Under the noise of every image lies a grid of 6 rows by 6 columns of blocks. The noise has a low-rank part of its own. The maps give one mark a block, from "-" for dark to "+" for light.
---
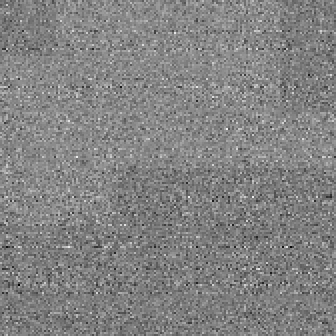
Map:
- + + + + -
+ + + + + -
+ + + + + +
+ + - - - -
- - - - - -
- - - - - -
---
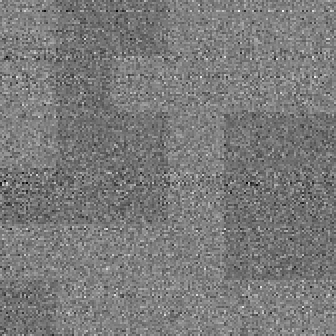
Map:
+ - - + + +
+ - + + + +
+ - - + - -
- - - + - -
+ + + + - -
- + + + + +
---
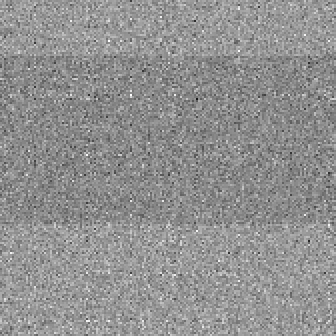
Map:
+ + + + + +
- - - - - -
- - - - - -
- - - - - -
+ + + + + +
+ + + + + +
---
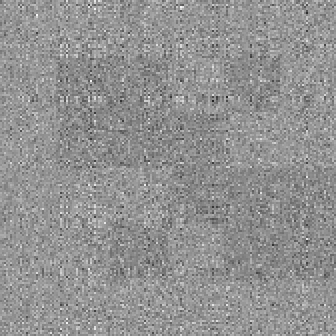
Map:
+ + + + + +
+ - - + - +
+ - - - + +
+ + + - - -
+ + - + - -
+ + + + + +
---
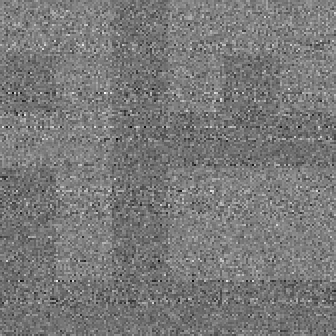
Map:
+ + - + + +
- + - + - +
+ + - - - -
- + - + + +
- + - + + +
- - - - - -
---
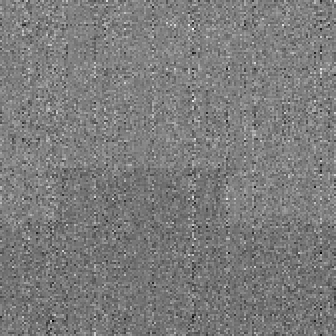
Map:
+ + + + + +
+ + + + + +
+ + + + + +
+ - - - + +
- - - - - -
- - - - - -
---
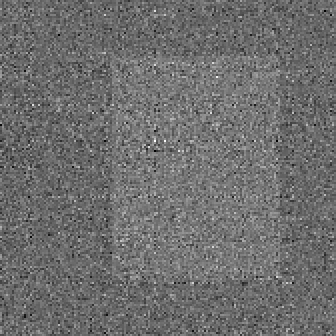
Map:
- - - - - -
- - + + + -
- - + + + -
- - + + + -
- - + + + -
- - - - - -
